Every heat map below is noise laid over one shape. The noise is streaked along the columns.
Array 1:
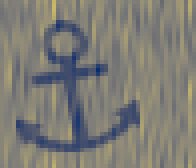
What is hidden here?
dark anchor
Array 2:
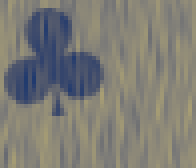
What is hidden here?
dark club
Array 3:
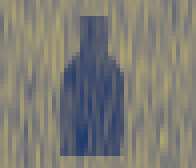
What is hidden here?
dark bottle
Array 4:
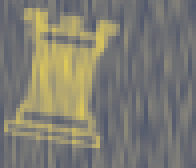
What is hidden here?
light chess rook
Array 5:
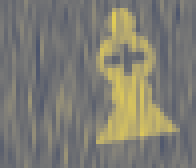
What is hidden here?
light chess bishop
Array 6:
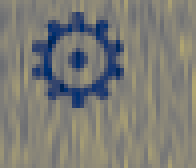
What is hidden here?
dark gear
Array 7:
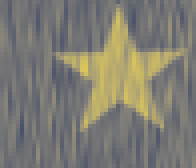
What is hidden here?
light star
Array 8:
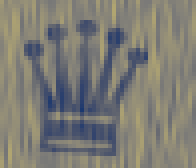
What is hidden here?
dark chess queen
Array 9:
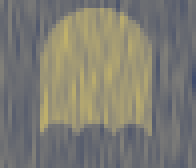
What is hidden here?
light ghost
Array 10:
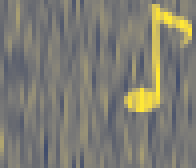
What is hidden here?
light musical note
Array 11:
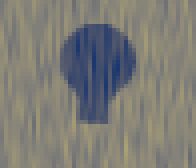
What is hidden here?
dark light bulb
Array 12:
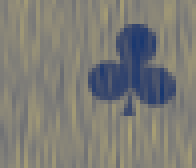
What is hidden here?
dark club
